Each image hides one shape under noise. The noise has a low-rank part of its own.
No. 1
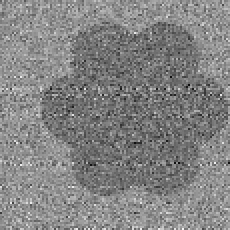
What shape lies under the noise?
flower
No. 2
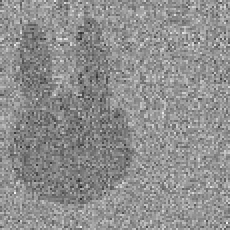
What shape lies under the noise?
rabbit's head
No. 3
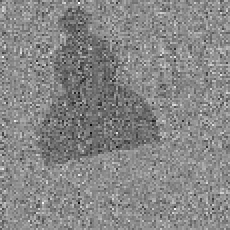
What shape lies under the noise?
chess pawn
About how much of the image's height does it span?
two thirds
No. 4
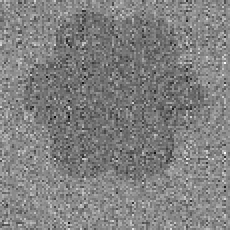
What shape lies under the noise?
flower
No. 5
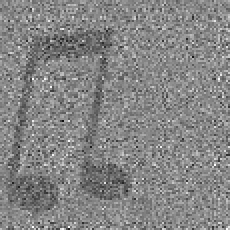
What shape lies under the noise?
pair of musical notes
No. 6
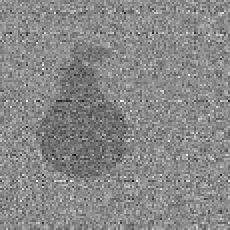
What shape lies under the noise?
pear
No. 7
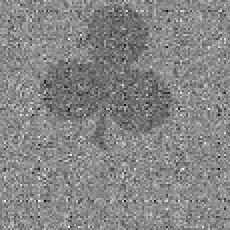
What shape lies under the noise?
club
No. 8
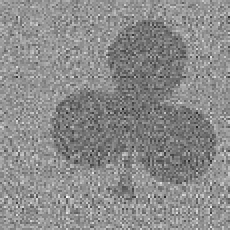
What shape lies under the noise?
club
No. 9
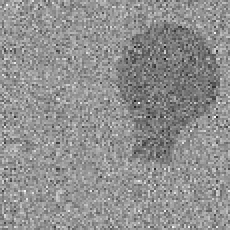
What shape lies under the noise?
light bulb
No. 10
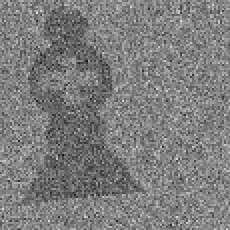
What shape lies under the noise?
chess bishop
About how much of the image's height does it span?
nearly all
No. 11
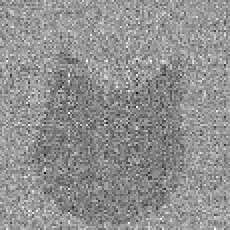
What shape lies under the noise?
cat's head
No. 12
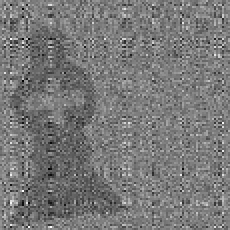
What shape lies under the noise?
chess bishop
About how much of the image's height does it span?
nearly all
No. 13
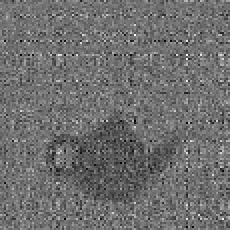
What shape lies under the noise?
teapot
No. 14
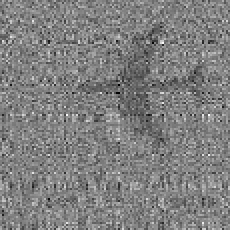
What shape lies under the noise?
airplane
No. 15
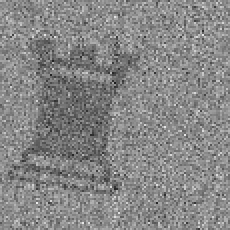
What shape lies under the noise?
chess rook
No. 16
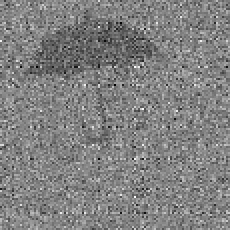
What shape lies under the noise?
umbrella
